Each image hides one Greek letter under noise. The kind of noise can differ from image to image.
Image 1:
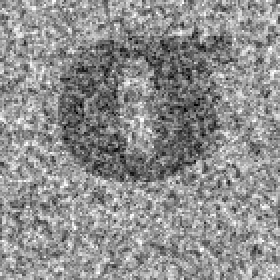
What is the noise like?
blotchy
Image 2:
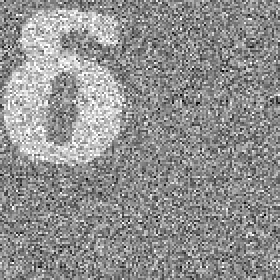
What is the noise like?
low rank plus noise
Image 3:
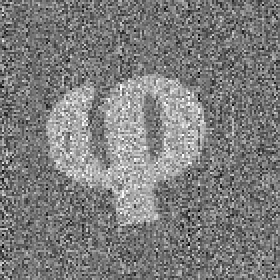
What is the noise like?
columns of uneven size
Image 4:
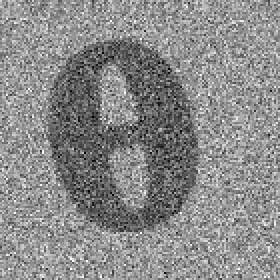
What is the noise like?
low rank plus noise
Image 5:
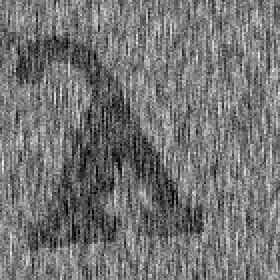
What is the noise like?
streaked along the columns
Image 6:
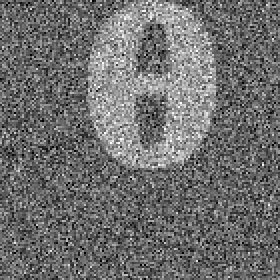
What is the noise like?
independent entries
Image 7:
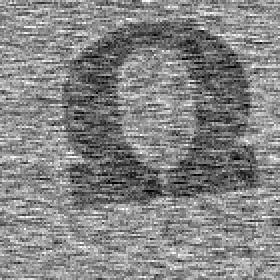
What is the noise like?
streaked along the rows
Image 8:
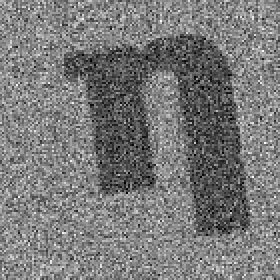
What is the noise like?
low rank plus noise
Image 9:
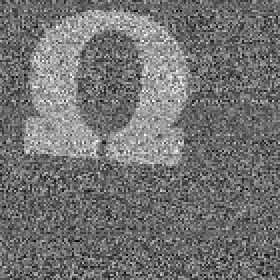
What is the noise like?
rows of uneven size
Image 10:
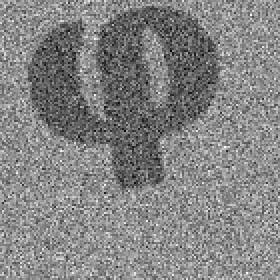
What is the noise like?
low rank plus noise
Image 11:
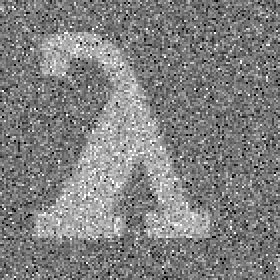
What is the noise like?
heavy tails
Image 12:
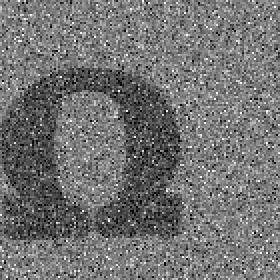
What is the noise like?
heavy tails
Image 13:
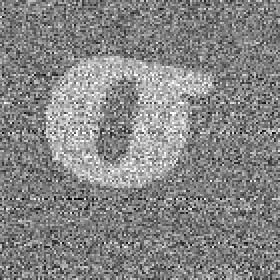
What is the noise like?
rows of uneven size
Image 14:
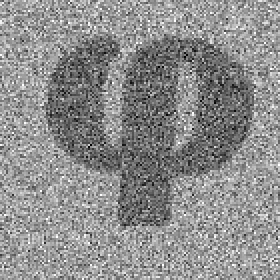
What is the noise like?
low rank plus noise
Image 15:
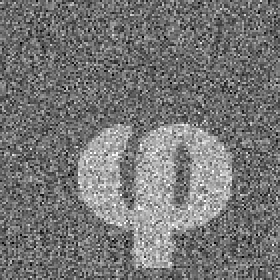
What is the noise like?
low rank plus noise
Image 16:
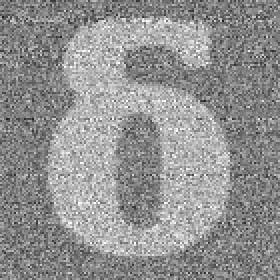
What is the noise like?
rows of uneven size
